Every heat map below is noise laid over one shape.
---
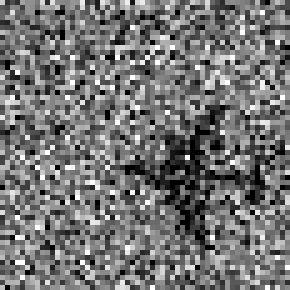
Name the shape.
airplane
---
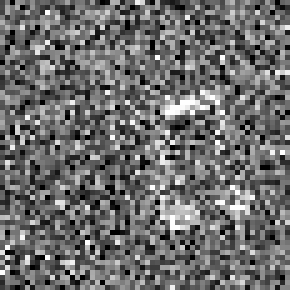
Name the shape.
pair of musical notes
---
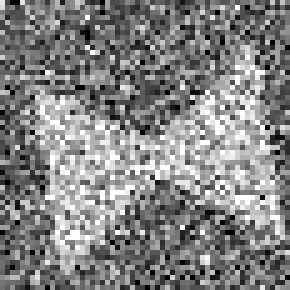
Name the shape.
bow tie
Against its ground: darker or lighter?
lighter
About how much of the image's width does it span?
nearly all
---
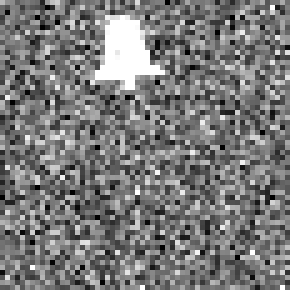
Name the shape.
bell
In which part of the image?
top middle
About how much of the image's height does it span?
a quarter
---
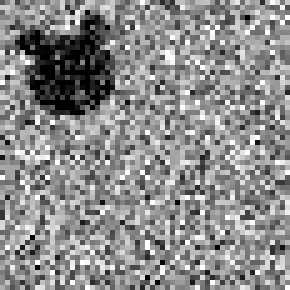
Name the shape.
bear's head
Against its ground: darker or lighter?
darker
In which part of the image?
top left
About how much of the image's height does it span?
a third
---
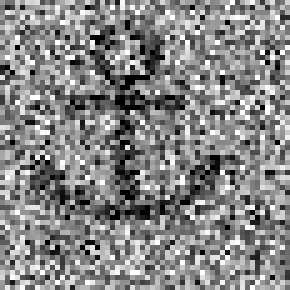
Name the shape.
anchor
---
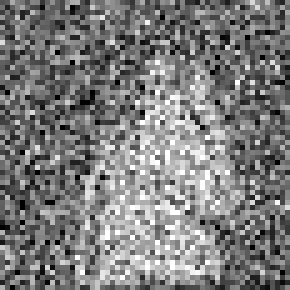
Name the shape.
chess knight
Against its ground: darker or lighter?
lighter
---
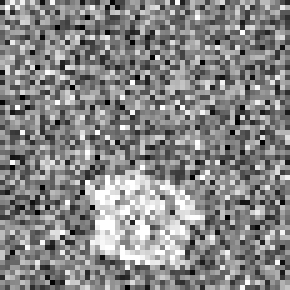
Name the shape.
telephone
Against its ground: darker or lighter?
lighter
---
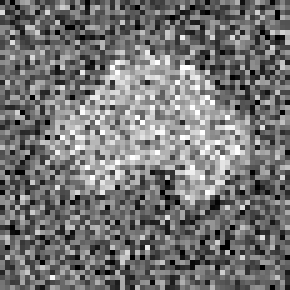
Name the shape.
car
